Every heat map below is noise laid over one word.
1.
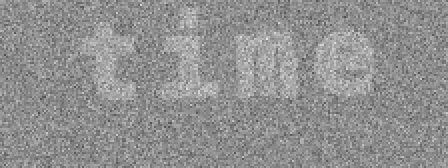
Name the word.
time
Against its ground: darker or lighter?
lighter
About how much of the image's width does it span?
two thirds
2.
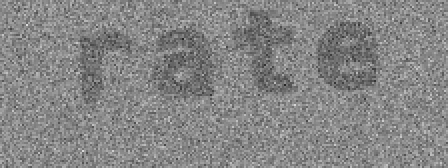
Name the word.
rate
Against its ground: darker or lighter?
darker
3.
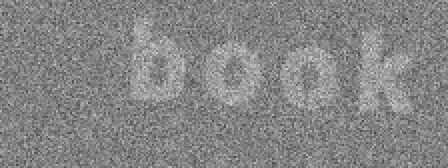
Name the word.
book
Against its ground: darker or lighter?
lighter
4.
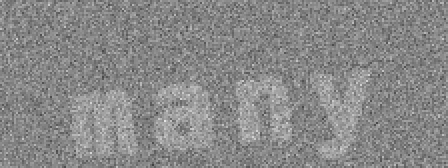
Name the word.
many
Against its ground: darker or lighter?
lighter
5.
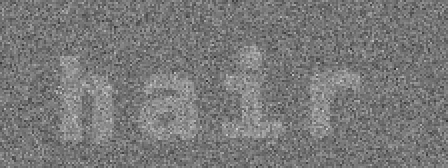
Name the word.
hair
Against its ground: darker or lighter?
lighter
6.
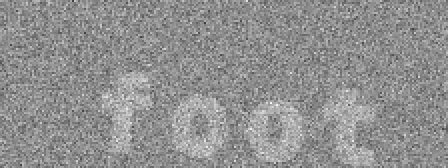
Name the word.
foot
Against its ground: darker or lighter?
lighter
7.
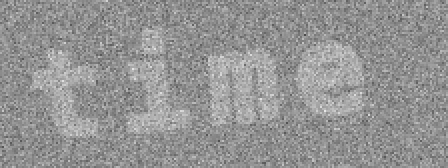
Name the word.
time
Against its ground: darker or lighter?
lighter
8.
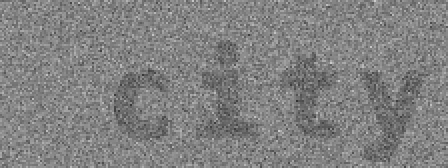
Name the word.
city
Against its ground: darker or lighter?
darker
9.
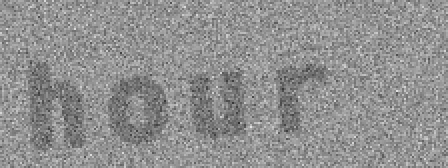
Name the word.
hour
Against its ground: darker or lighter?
darker
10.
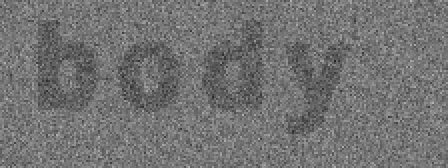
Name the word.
body
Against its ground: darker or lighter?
darker
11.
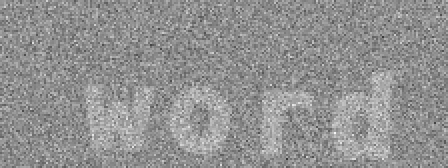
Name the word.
word
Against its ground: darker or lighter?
lighter
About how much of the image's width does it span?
two thirds
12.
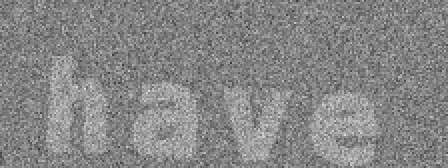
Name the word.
have
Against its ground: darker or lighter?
lighter
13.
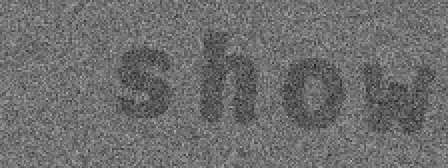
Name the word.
show
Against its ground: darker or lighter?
darker
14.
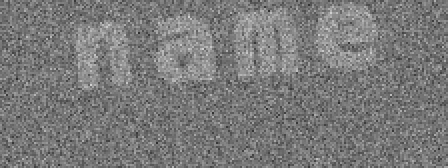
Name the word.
name
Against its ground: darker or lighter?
lighter
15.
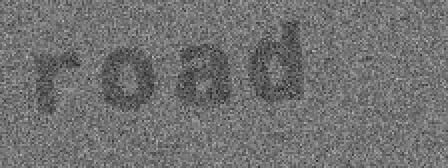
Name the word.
road
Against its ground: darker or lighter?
darker
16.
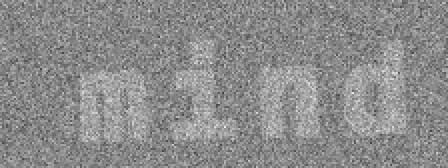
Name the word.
mind
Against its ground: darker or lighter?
lighter
